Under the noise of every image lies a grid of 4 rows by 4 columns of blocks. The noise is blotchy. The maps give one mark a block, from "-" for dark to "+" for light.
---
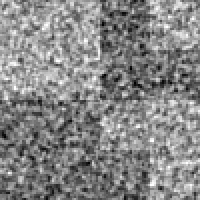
++-+
++--
--++
---+
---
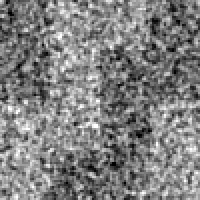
-++-
-+--
++-+
+--+
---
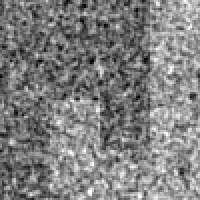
---+
---+
-+-+
-+++
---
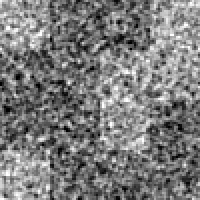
+--+
--++
--+-
+---
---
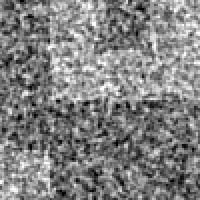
-+-+
-+++
----
+---
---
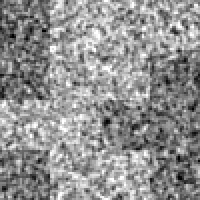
-+++
-++-
++--
-++-
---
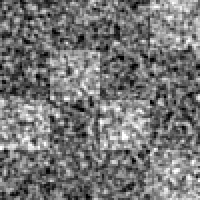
---+
-+--
+-+-
---+
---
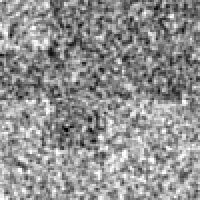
+---
----
+-++
++++
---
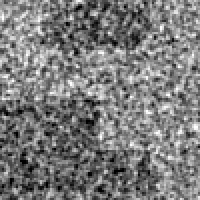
+--+
++++
--++
---+
